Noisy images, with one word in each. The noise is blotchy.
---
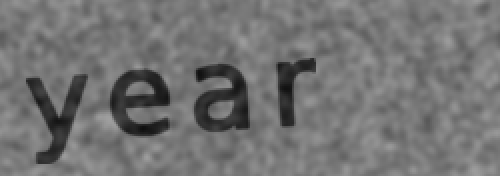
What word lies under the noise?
year
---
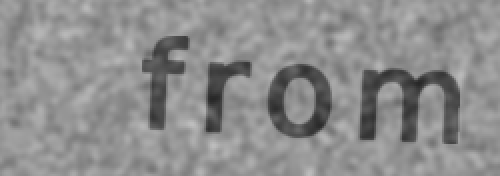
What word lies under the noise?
from
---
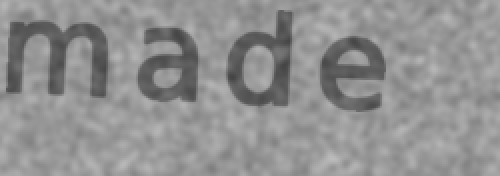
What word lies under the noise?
made
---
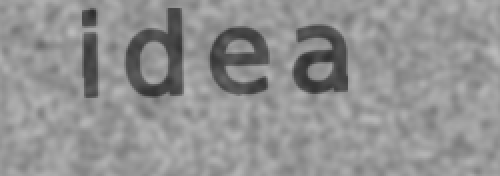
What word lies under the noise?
idea
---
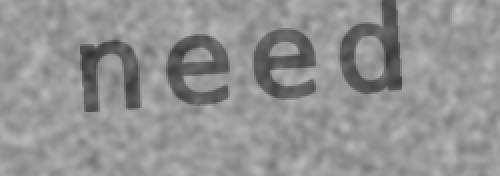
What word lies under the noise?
need
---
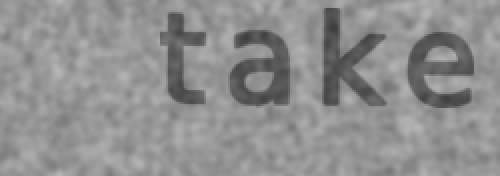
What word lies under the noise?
take
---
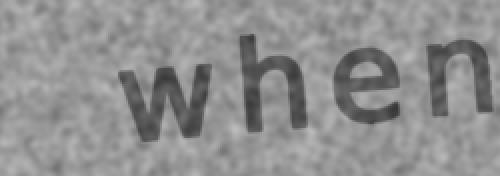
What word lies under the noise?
when
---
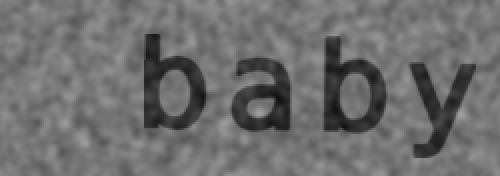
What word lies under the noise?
baby
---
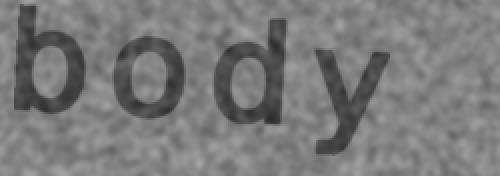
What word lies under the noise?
body
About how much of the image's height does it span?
nearly all
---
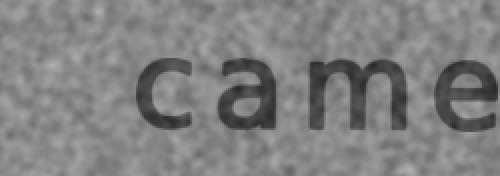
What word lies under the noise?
came
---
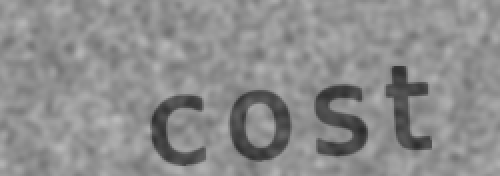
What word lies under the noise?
cost
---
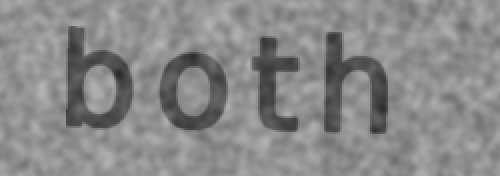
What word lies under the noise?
both
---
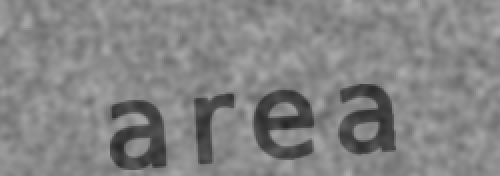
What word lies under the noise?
area
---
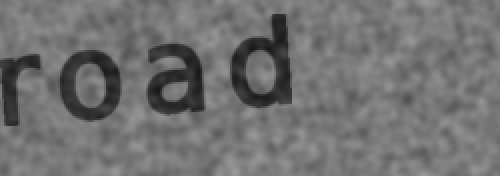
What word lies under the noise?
road
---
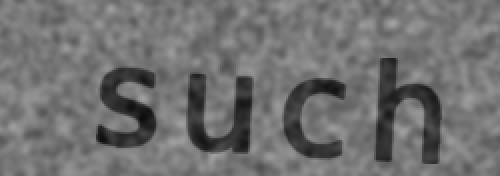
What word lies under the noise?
such
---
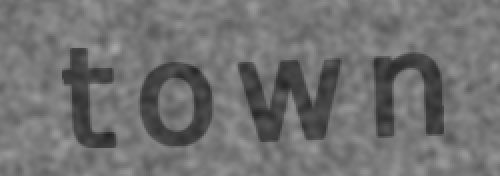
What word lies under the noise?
town
